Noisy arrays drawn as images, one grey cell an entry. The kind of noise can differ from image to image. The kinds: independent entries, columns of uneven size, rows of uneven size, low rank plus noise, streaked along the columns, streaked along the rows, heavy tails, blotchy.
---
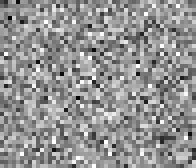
independent entries
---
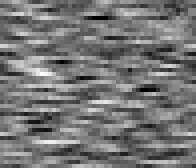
streaked along the rows
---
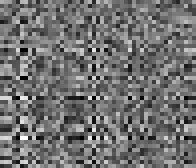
low rank plus noise
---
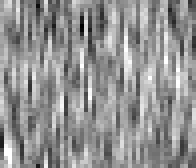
streaked along the columns
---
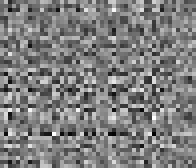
low rank plus noise
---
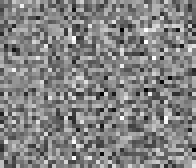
low rank plus noise
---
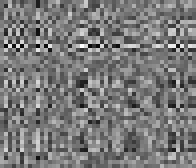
low rank plus noise
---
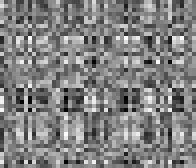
low rank plus noise
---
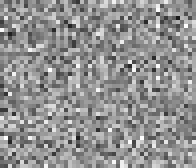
low rank plus noise
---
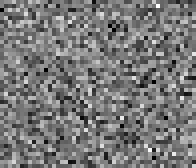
independent entries
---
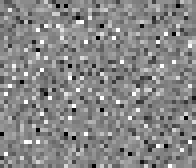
heavy tails
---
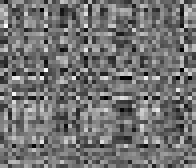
low rank plus noise
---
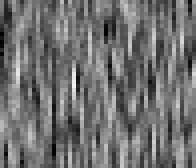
streaked along the columns
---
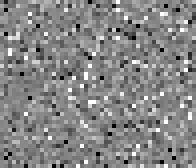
heavy tails
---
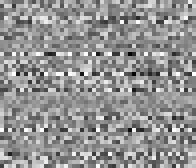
rows of uneven size
